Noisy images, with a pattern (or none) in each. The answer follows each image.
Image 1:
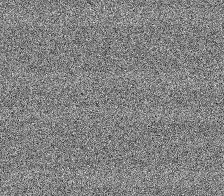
bands of rows
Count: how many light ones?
4
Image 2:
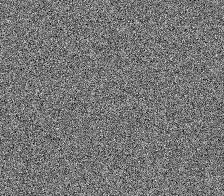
only noise
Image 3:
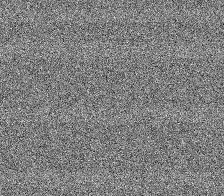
bands of rows
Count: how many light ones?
4
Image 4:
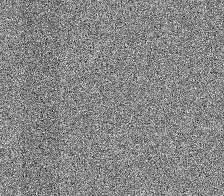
one band of columns
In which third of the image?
left
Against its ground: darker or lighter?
darker
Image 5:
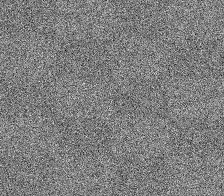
a checkerboard
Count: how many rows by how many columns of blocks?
5 by 4
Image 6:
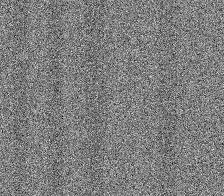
bands of columns
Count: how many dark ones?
4
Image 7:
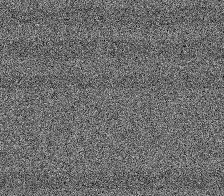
bands of rows
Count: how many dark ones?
4
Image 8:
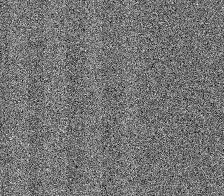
bands of columns
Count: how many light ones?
4
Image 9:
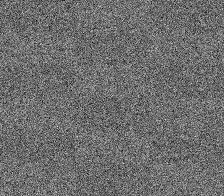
a checkerboard
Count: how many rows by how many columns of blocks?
6 by 3
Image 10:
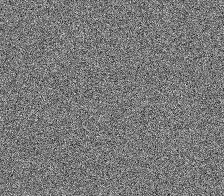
only noise
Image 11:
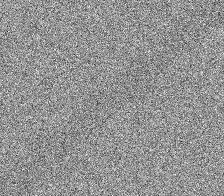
a diagonal band
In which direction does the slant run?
bottom left to top right
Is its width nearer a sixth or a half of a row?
a sixth
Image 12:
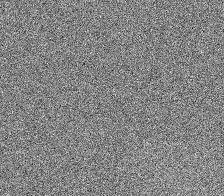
one block
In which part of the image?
bottom right
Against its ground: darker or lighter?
lighter
